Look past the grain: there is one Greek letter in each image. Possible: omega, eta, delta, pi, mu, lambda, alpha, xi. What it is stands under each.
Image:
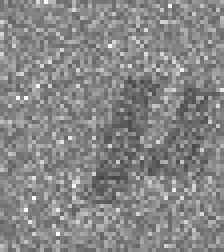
mu
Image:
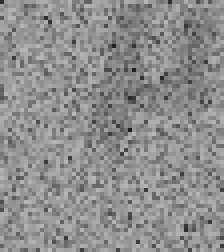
mu
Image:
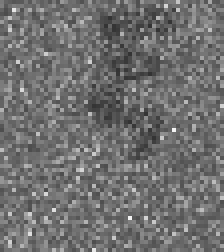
xi
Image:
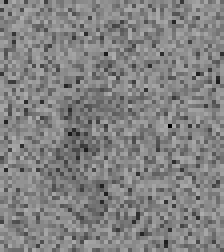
xi
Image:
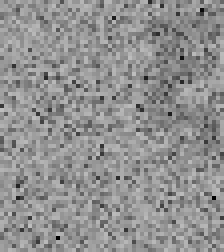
xi
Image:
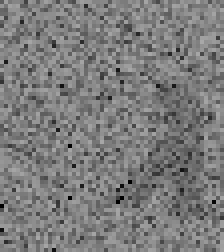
lambda
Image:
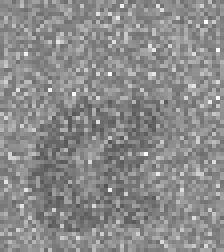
alpha
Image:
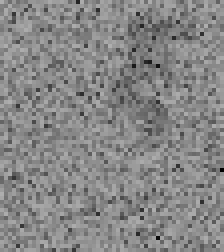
xi
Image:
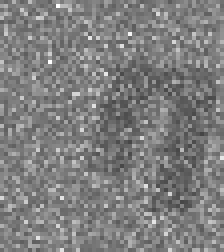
eta
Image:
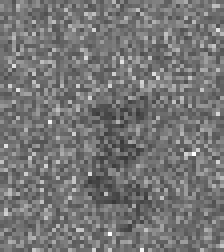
xi
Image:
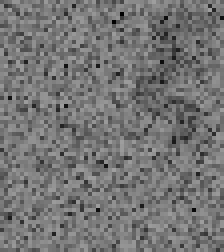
xi
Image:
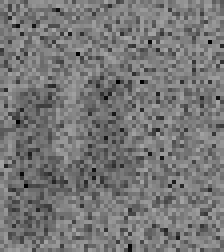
mu
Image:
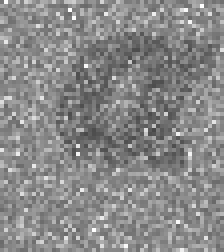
alpha
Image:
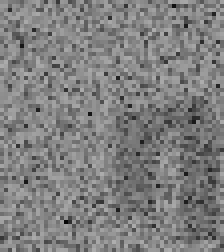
eta
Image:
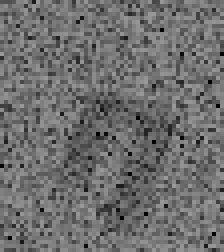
eta
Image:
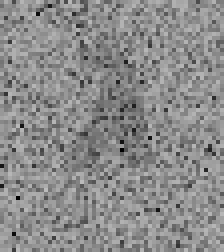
lambda
